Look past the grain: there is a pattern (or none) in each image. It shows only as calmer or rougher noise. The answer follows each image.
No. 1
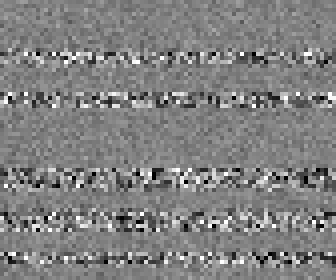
bands of rows
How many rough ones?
5
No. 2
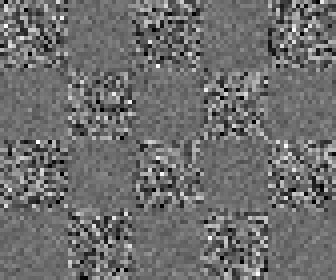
a checkerboard
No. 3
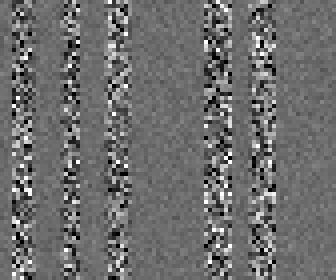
bands of columns
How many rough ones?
5
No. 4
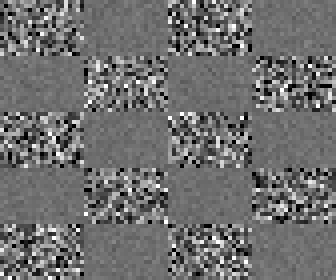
a checkerboard
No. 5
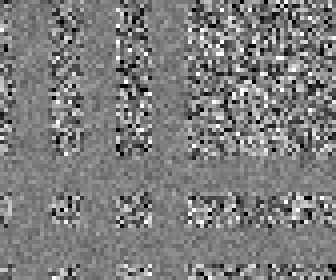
bands of rows crossing bands of columns
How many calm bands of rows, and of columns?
2 and 3
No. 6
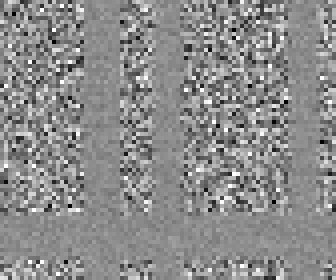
bands of rows crossing bands of columns
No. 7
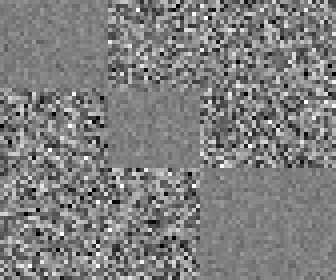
blocks along the diagonal
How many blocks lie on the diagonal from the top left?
3
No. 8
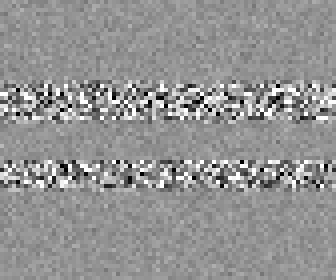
bands of rows
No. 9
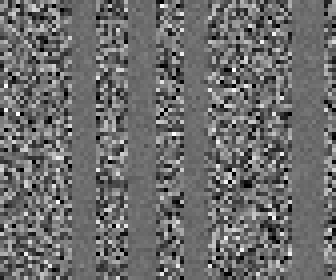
bands of columns
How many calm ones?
4
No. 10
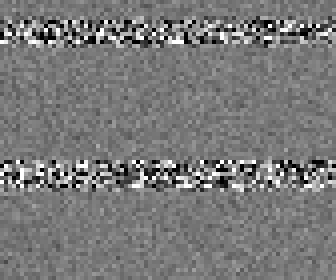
bands of rows
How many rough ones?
2
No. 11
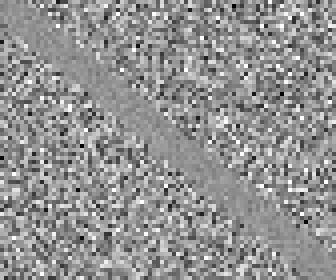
a diagonal band
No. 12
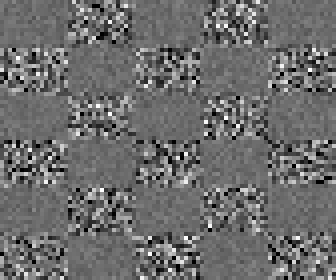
a checkerboard
